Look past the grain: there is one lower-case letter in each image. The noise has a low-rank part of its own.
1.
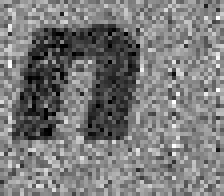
n
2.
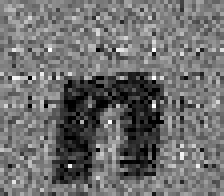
n
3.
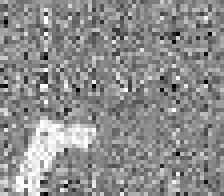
r
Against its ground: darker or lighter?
lighter
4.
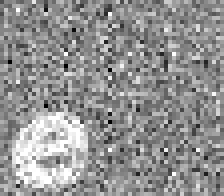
e
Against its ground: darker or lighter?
lighter
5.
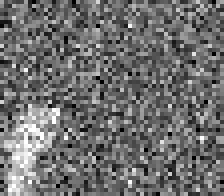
f
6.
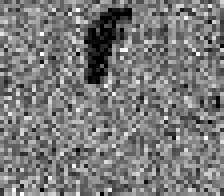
f
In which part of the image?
top middle
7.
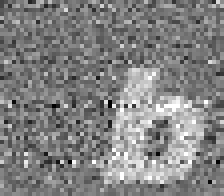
b
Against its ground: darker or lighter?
lighter
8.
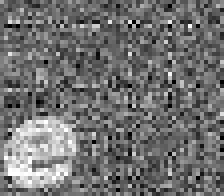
e
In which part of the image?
bottom left
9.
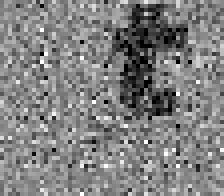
t
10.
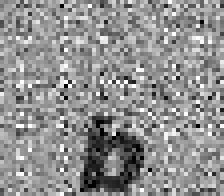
b
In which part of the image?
bottom middle
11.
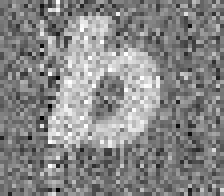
b
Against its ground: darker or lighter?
lighter
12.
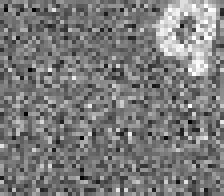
q
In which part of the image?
top right
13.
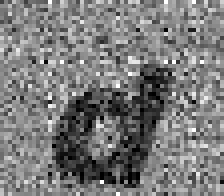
d
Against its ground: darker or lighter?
darker
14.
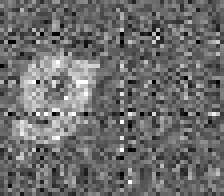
g
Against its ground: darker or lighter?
lighter
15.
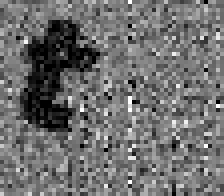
t
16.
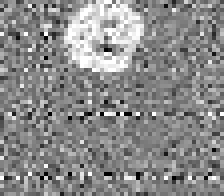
e
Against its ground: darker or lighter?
lighter
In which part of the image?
top middle
